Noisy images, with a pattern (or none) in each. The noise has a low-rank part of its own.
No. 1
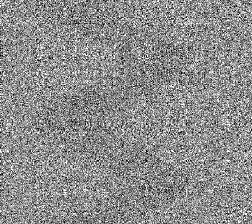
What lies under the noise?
a wavy band
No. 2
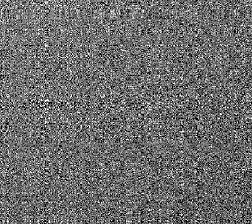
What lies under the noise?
a smooth slope
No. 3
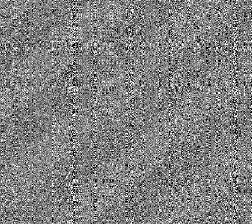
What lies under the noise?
diagonal stripes
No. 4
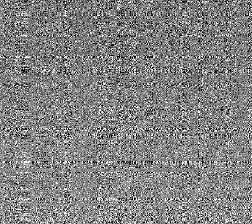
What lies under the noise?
a smooth slope
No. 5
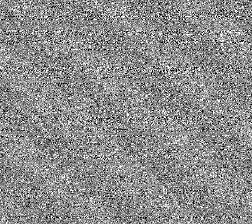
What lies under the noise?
diagonal stripes
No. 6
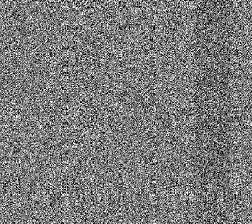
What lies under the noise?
one vertical stripe
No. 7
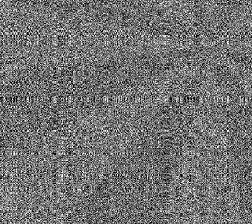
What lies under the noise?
spokes from one point
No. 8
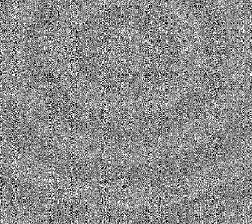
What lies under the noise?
rings round one point
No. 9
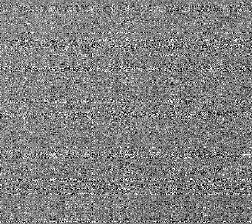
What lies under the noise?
a smooth slope
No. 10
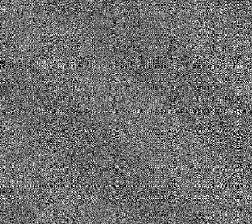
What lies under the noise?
diagonal stripes
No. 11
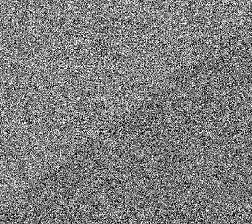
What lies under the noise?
a sharp edge
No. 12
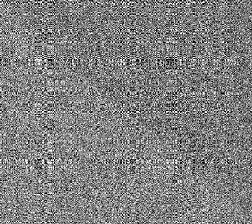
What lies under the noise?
a sharp edge
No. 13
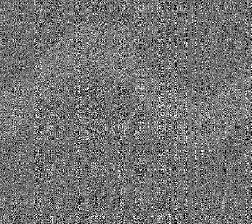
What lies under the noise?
a wavy band
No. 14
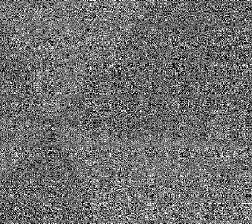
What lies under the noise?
spokes from one point
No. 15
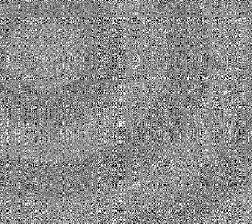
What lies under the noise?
rings round one point
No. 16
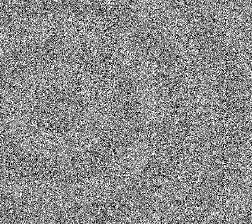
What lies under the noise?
rings round one point
